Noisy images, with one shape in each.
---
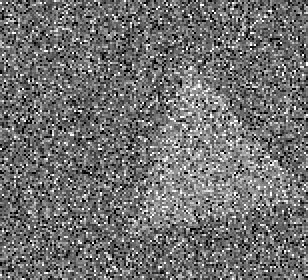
light triangle
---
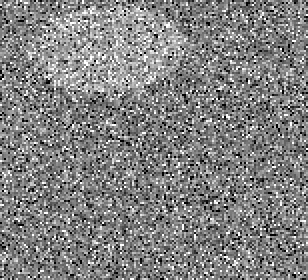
light ellipse
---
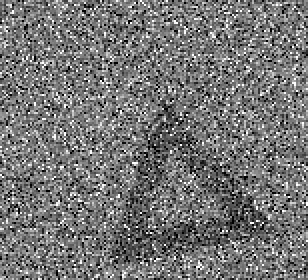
dark triangle frame
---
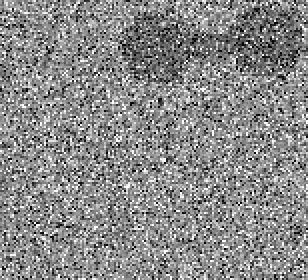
dark dumbbell
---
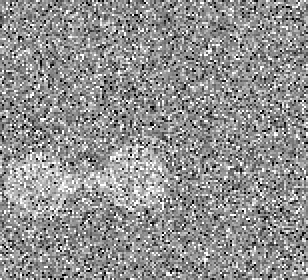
light dumbbell
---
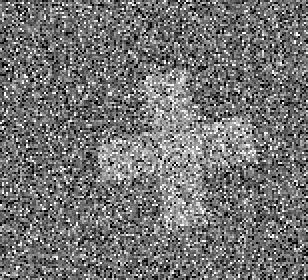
light cross
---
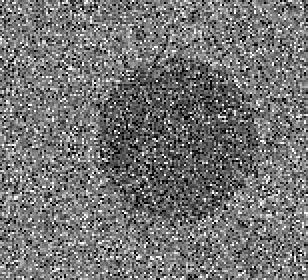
dark disc
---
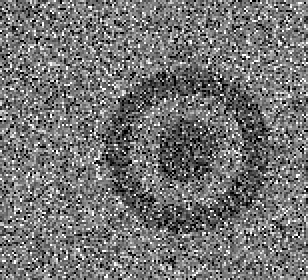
dark bullseye
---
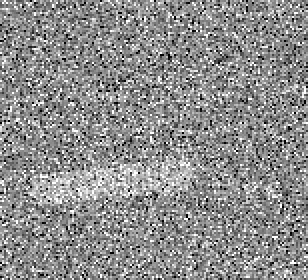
light bar
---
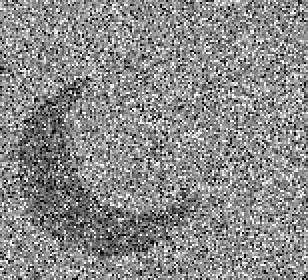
dark crescent
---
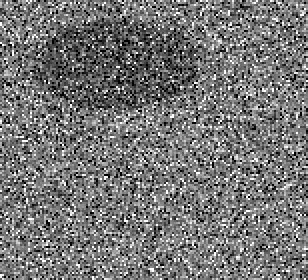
dark ellipse
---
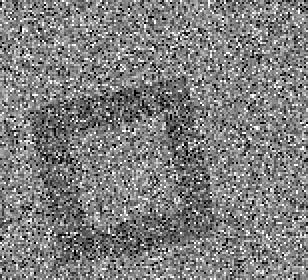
dark square frame
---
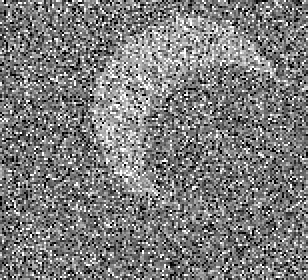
light crescent
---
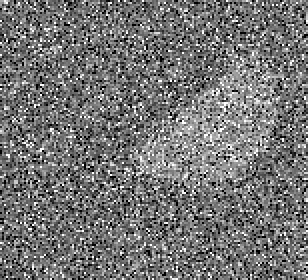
light half disc
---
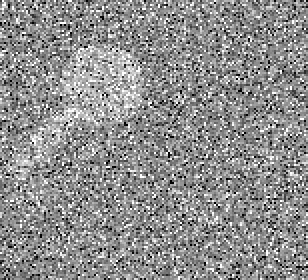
light lollipop
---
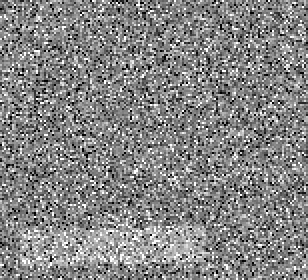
light bar
